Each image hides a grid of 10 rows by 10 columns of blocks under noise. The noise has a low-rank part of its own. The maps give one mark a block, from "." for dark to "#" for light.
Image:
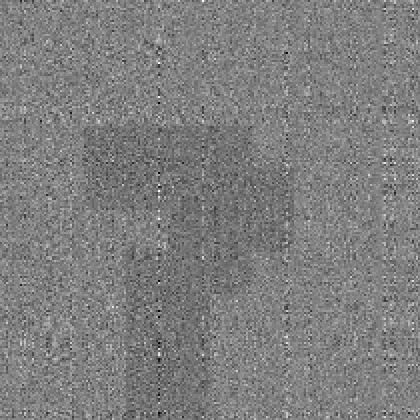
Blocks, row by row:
# # # # # # # # # #
# # # # # # # # # #
# # # # # # # # # #
# # . . . . # # # #
# # . . . . . # # #
# # # # . . . # # #
# # # . . . # # # #
# # # . . # # # # #
# # # . . # # # # #
# # # . . # # # # #
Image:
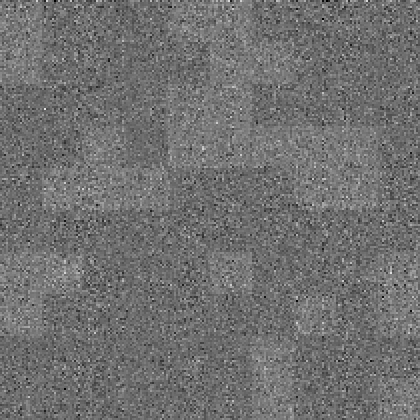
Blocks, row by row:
# . . . # # . . . .
# . . . . # # . . .
. . . . # # . . . .
. . # . # # # # # .
. # # # . . . # # .
. . . . . . . . . .
# # . . . # . . . #
# . . . . . . # . #
. . . . . . # . . .
. . . . . . # . . #
